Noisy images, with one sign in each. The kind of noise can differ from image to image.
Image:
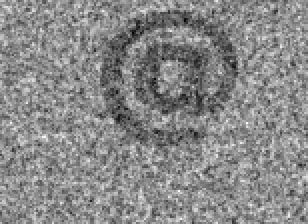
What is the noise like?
blotchy
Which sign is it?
at sign
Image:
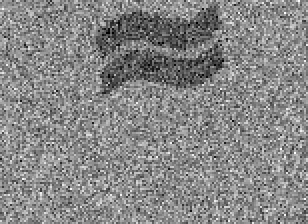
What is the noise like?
independent entries
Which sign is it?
approximately sign
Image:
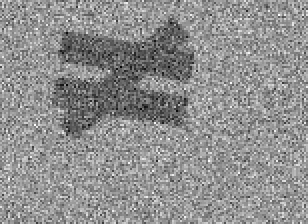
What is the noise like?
low rank plus noise
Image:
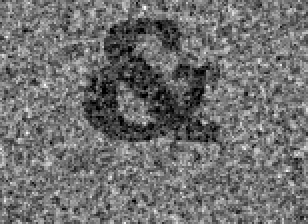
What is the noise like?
blotchy
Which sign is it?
ampersand
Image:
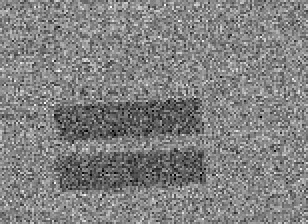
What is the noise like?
low rank plus noise
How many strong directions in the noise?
one
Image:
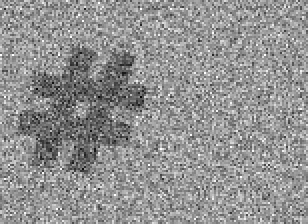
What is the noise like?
low rank plus noise
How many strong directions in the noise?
three or four
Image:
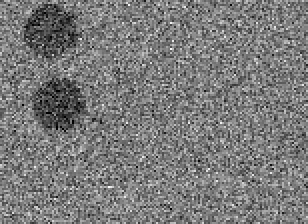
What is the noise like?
independent entries
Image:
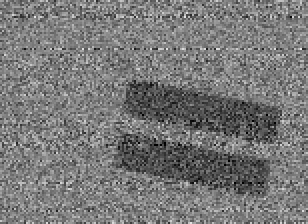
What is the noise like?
rows of uneven size
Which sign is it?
equals sign
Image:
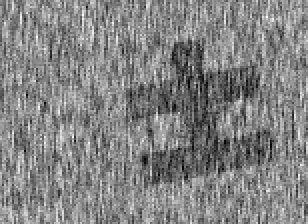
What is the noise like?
streaked along the columns
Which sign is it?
plus-minus sign
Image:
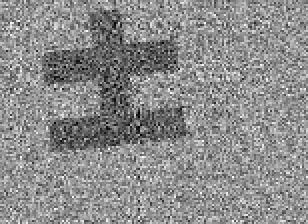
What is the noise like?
low rank plus noise
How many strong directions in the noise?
three or four
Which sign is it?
plus-minus sign
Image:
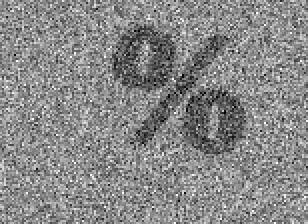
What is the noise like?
independent entries
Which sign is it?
percent sign
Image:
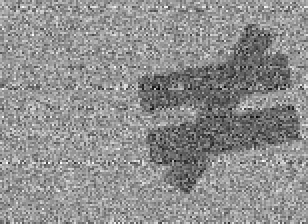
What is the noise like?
rows of uneven size
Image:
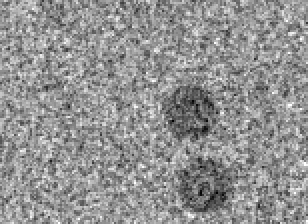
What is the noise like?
blotchy
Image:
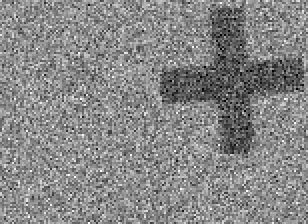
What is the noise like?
independent entries
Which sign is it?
plus sign
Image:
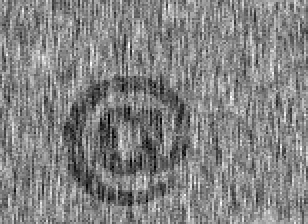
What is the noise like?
streaked along the columns
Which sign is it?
at sign
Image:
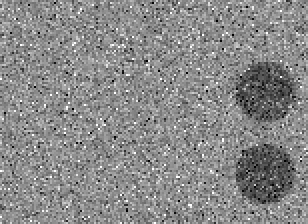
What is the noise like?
heavy tails
